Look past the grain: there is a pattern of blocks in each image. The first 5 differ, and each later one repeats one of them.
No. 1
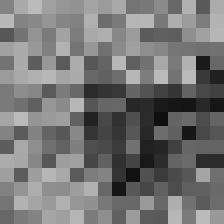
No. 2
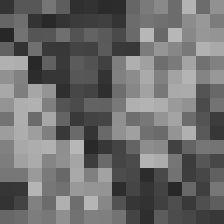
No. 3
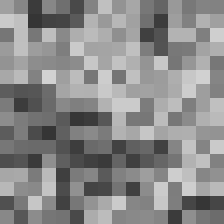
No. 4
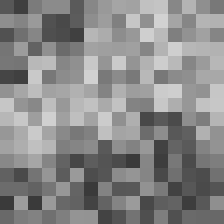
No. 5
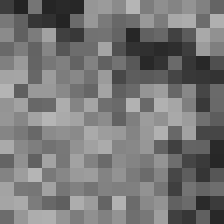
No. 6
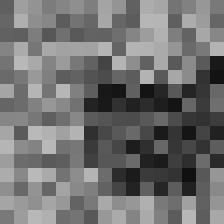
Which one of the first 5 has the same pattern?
1
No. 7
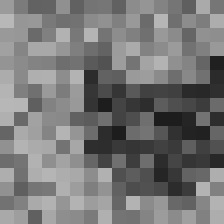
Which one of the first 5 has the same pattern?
1
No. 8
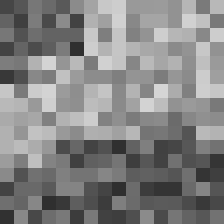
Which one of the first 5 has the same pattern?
4
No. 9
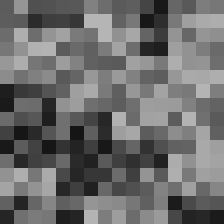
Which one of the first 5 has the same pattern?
3
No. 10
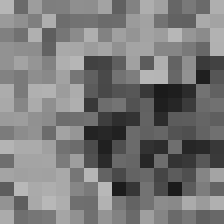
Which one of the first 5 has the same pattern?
1
